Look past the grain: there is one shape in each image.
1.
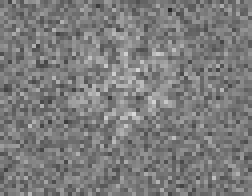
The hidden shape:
snowflake
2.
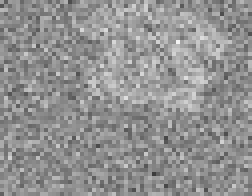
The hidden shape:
telephone
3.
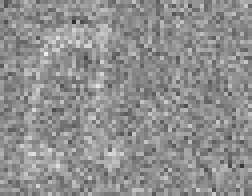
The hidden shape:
pair of musical notes
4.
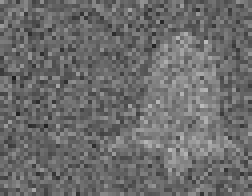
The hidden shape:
bell
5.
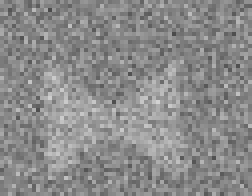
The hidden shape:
bow tie
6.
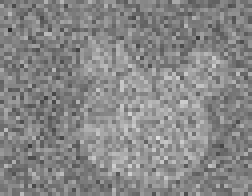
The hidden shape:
bear's head
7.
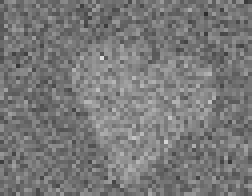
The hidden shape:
heart
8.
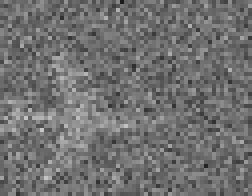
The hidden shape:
airplane
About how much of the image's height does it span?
two thirds
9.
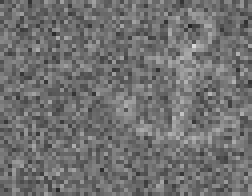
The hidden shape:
anchor
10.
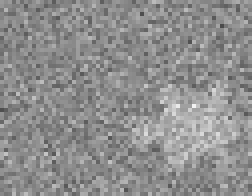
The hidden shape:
turtle
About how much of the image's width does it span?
half
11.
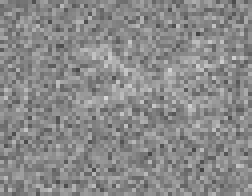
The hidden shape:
pair of scissors
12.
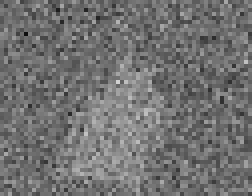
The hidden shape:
chess knight
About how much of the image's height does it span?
two thirds
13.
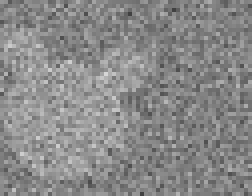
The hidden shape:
bear's head
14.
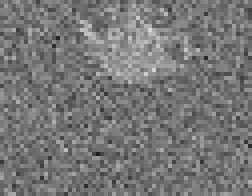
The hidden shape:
teapot
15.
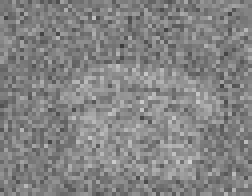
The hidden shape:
telephone
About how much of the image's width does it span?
two thirds
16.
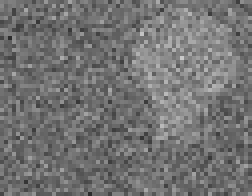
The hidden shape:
light bulb
